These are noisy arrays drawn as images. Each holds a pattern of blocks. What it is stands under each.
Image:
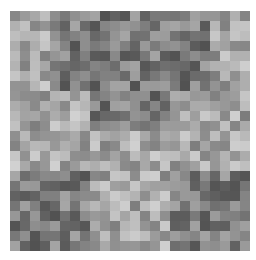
left and right mirror each other
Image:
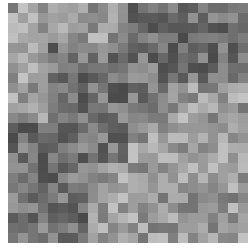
mirrored about the diagonal from the top left
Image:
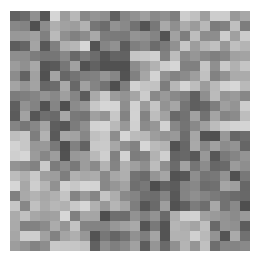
the same after a half turn
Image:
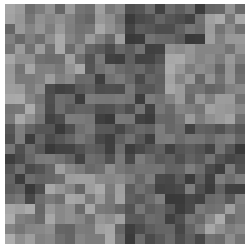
mirrored about the diagonal from the top left
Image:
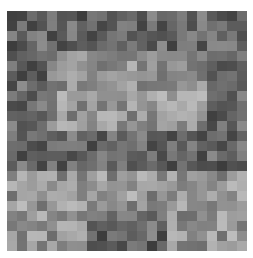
left and right mirror each other
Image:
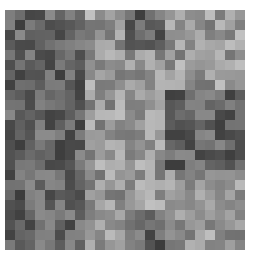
top and bottom mirror each other
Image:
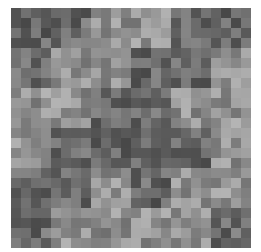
mirrored about the diagonal from the top left
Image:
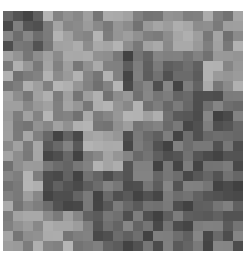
mirrored about the diagonal from the top left
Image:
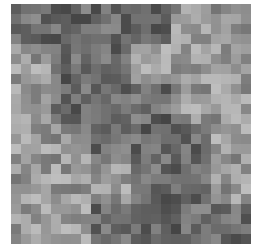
the same after a half turn
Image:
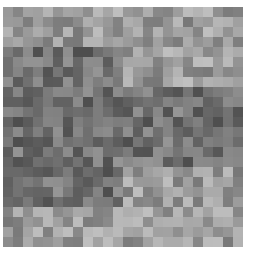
top and bottom mirror each other
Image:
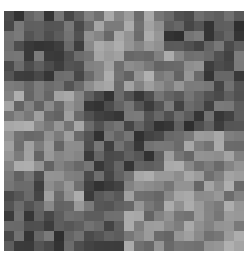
mirrored about the diagonal from the top left
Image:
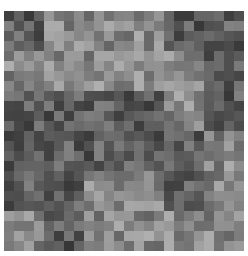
no symmetry
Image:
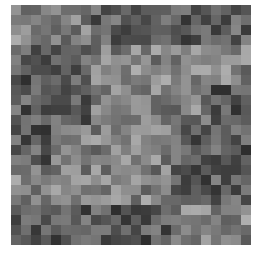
the same after a half turn
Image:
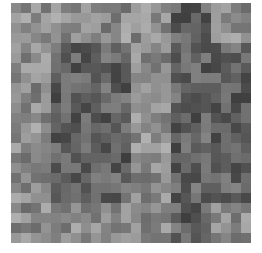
top and bottom mirror each other
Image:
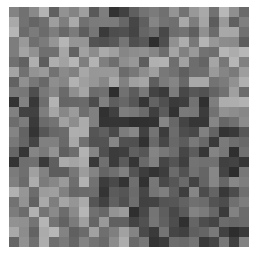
mirrored about the diagonal from the top left
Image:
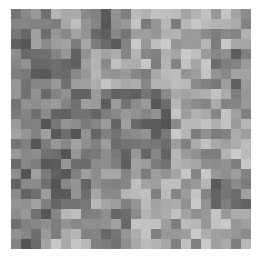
top and bottom mirror each other
